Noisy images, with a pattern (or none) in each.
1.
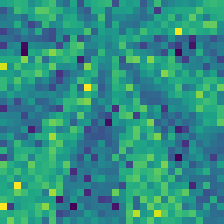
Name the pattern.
spokes from one point
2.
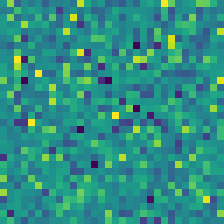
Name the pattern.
only noise
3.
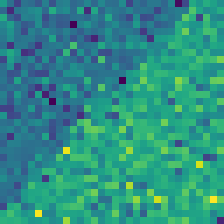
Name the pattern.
a sharp edge
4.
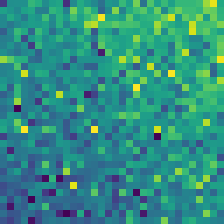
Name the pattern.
a smooth slope
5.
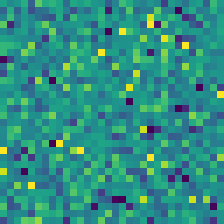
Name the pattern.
only noise
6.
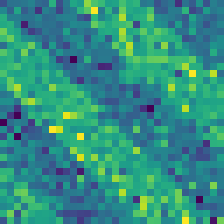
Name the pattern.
diagonal stripes
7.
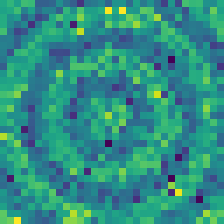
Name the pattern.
rings round one point
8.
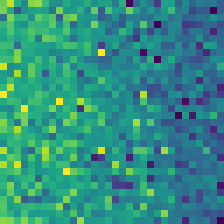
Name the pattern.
a smooth slope
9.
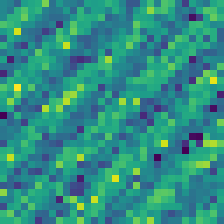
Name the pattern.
diagonal stripes
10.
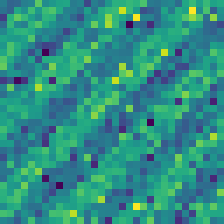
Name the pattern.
diagonal stripes
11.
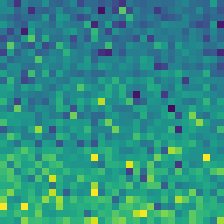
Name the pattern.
a smooth slope
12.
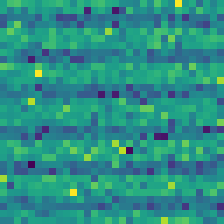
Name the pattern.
horizontal stripes
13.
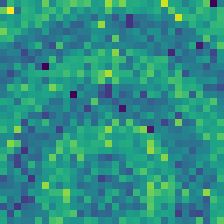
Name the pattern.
rings round one point
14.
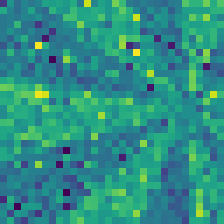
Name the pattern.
spokes from one point
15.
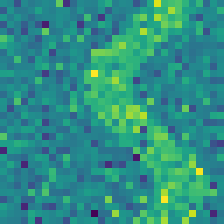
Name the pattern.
a wavy band
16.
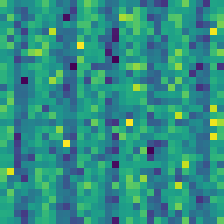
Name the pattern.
vertical stripes
